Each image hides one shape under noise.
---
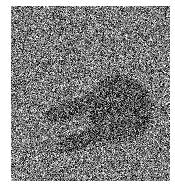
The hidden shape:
rabbit's head
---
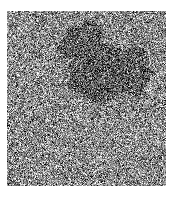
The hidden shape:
car
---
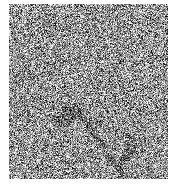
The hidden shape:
musical note
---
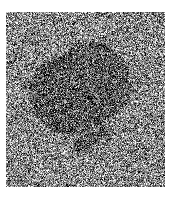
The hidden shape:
apple
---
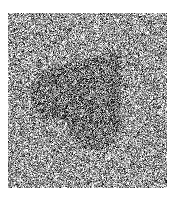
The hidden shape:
heart
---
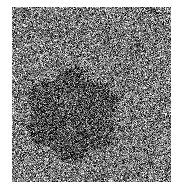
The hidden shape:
flower
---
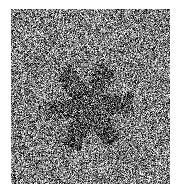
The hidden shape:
asterisk
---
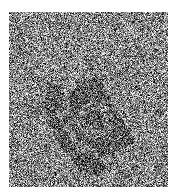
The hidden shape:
telephone
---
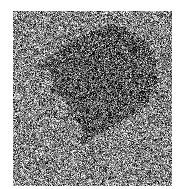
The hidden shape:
ghost
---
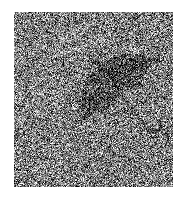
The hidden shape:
umbrella
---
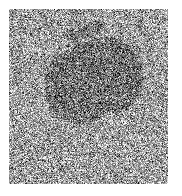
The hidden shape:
apple
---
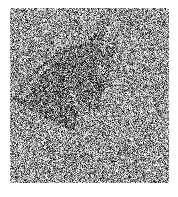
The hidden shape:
chess knight
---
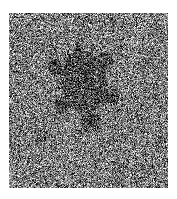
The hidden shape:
turtle
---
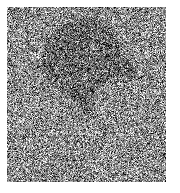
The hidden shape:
cat's head
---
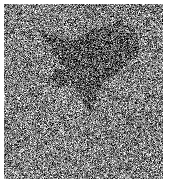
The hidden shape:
bell
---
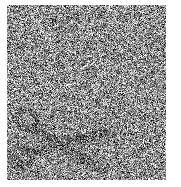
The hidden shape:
pair of scissors
